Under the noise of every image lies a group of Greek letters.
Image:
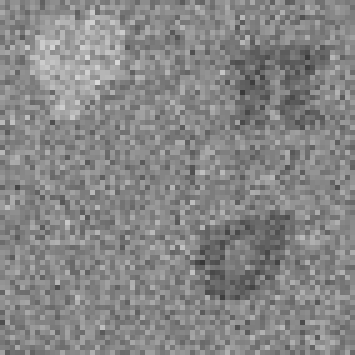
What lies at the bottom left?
nothing
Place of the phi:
top left
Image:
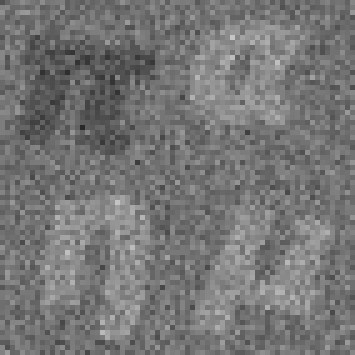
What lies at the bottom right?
mu
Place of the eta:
bottom left
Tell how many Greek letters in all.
4
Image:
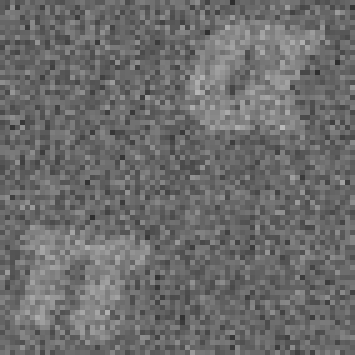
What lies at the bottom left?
pi
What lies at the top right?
alpha
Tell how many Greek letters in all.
2
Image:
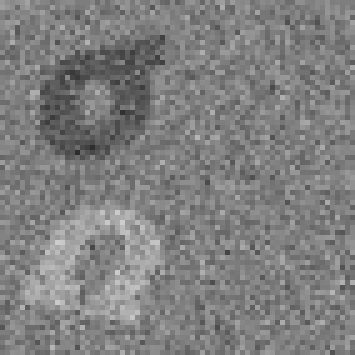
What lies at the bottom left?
omega
